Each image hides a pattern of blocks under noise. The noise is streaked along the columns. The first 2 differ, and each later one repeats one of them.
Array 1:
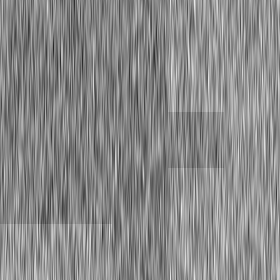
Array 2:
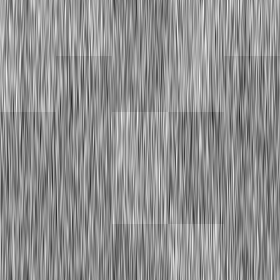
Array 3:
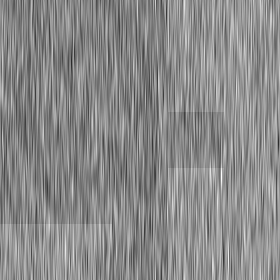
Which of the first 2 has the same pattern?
1
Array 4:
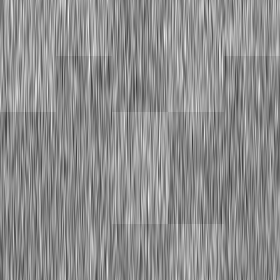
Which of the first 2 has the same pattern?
2
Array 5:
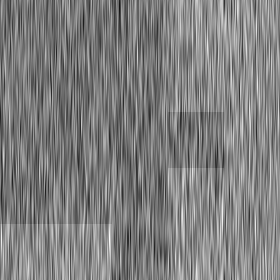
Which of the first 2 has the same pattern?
1
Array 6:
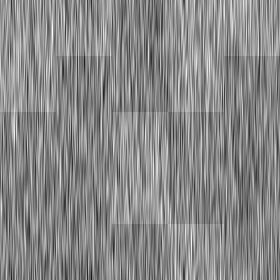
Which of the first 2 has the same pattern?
2
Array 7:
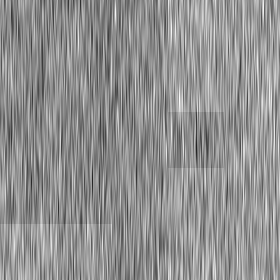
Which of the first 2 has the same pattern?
1
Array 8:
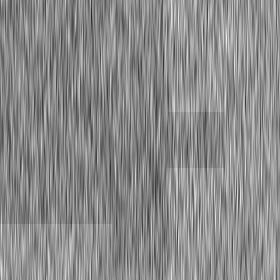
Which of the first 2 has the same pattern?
1
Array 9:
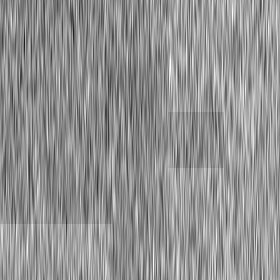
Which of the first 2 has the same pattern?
1
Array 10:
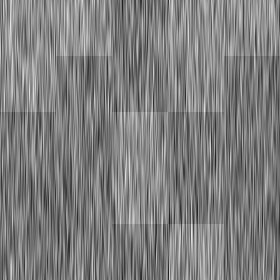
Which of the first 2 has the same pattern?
2
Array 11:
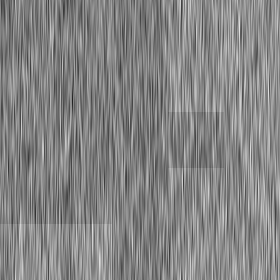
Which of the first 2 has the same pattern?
1
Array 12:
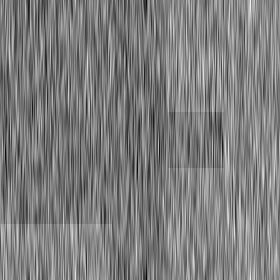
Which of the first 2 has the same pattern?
1
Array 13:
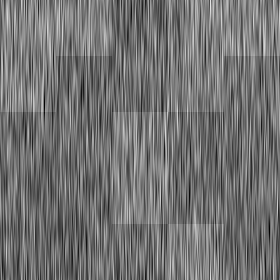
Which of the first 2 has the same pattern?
2
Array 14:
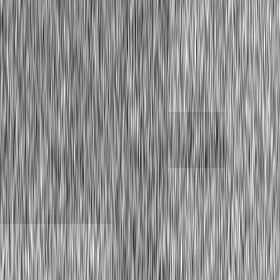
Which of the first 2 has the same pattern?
1
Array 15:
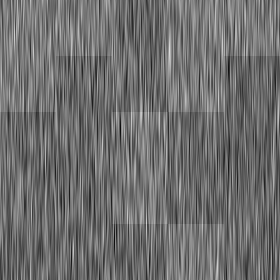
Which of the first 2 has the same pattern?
2
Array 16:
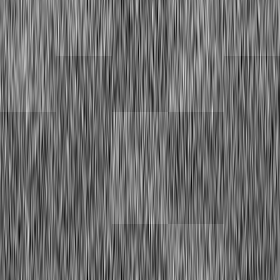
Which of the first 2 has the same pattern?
2
